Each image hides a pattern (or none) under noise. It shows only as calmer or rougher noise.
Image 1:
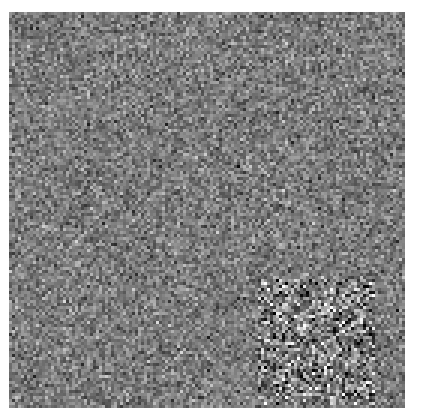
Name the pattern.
one block
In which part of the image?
bottom right
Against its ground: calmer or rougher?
rougher
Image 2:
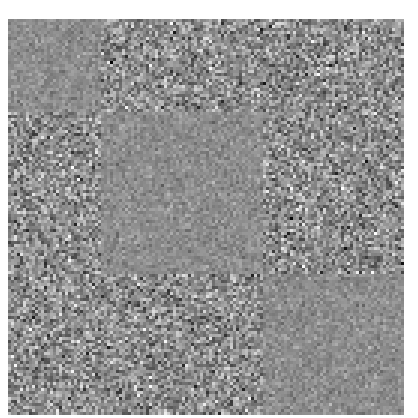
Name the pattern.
blocks along the diagonal
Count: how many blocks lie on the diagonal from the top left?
3
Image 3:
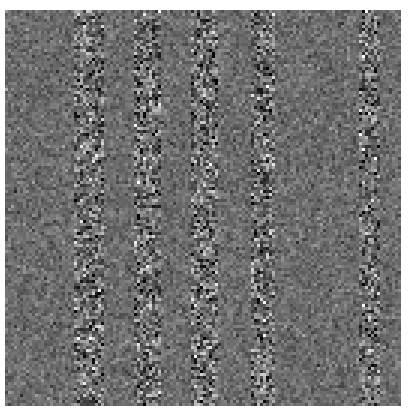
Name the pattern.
bands of columns
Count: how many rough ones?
5
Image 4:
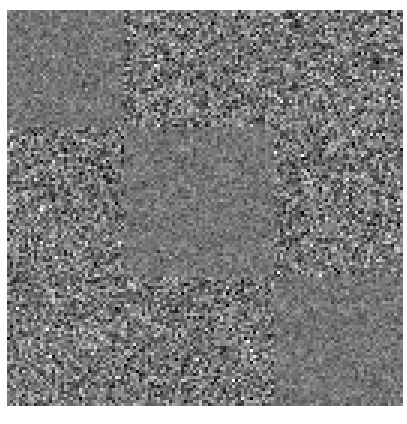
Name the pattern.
blocks along the diagonal
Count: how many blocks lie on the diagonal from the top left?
3
